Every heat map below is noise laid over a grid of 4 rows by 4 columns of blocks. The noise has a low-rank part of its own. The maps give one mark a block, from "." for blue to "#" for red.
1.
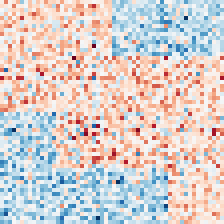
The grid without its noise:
##..
####
.###
...#
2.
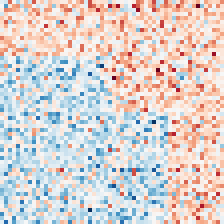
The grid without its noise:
####
..##
...#
...#
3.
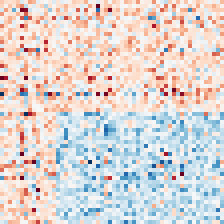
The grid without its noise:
####
####
#...
#...
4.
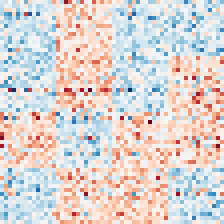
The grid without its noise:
.#..
.#.#
#.##
.##.
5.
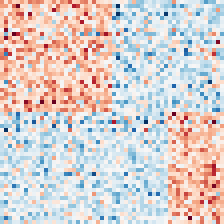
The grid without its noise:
##..
##..
...#
...#
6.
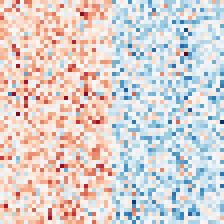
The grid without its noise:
##..
##..
##..
##..
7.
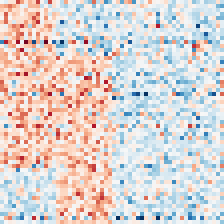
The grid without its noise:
#...
##..
##..
.#..
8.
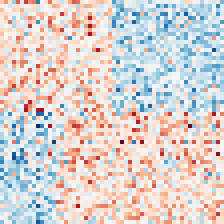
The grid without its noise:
##..
##..
.###
.###
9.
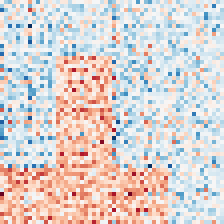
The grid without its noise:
....
.#..
.#..
###.
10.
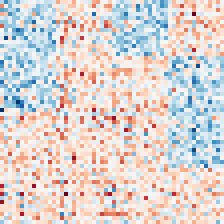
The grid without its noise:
.#.#
.##.
###.
####
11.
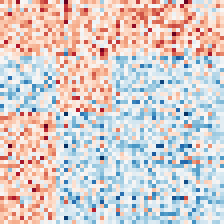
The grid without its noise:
####
.#..
#...
#...
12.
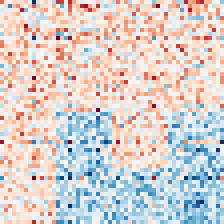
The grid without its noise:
####
####
#.#.
#...
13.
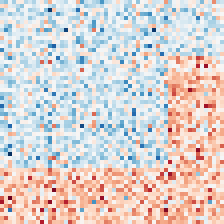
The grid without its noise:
....
...#
...#
####
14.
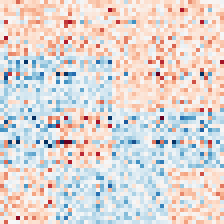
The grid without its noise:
####
..##
.#..
#..#
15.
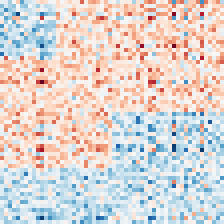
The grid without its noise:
.###
####
##..
....
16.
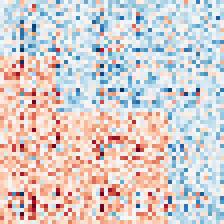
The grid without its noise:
....
#...
###.
###.
